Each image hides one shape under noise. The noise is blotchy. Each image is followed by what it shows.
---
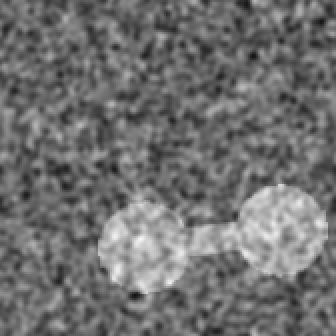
light dumbbell
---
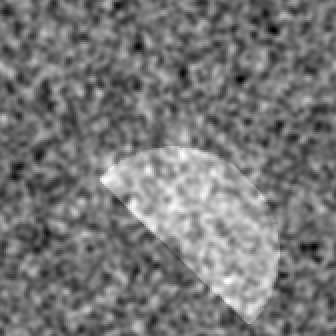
light half disc
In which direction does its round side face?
up and right
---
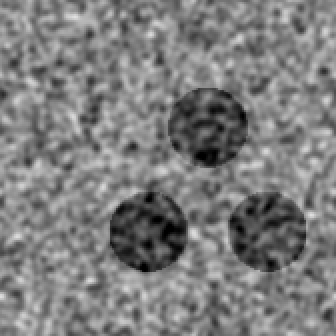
dark three dots
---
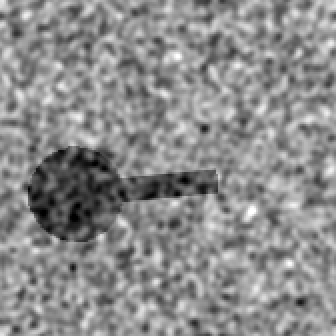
dark lollipop
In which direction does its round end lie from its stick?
left
